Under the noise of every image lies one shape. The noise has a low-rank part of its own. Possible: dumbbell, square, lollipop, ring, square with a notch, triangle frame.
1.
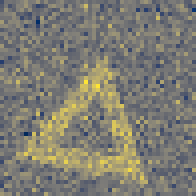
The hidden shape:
triangle frame
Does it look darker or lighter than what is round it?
lighter
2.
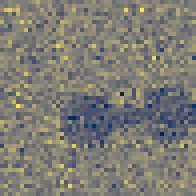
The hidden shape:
dumbbell
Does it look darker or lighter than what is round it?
darker
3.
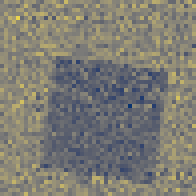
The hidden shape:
square
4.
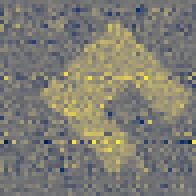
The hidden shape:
square with a notch
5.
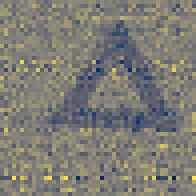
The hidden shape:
triangle frame
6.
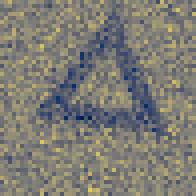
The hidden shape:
triangle frame
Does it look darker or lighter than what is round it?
darker
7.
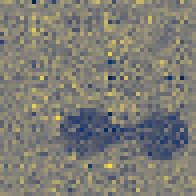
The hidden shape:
dumbbell
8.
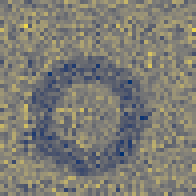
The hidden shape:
ring
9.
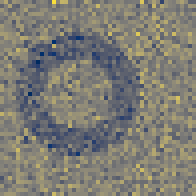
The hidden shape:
ring
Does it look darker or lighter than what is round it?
darker
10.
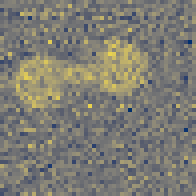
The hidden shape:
dumbbell
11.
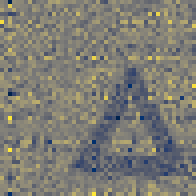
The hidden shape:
triangle frame
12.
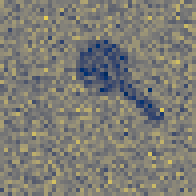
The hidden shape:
lollipop
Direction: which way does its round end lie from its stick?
up and left
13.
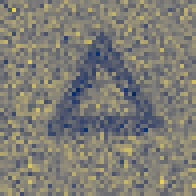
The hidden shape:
triangle frame
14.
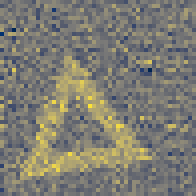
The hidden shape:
triangle frame
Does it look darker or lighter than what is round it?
lighter
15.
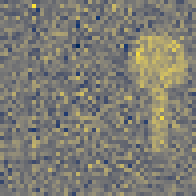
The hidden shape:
lollipop
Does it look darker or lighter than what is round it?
lighter
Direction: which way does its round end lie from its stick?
up
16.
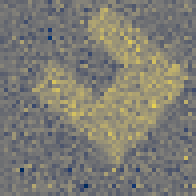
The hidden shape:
square with a notch
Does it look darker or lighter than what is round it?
lighter
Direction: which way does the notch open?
up and left
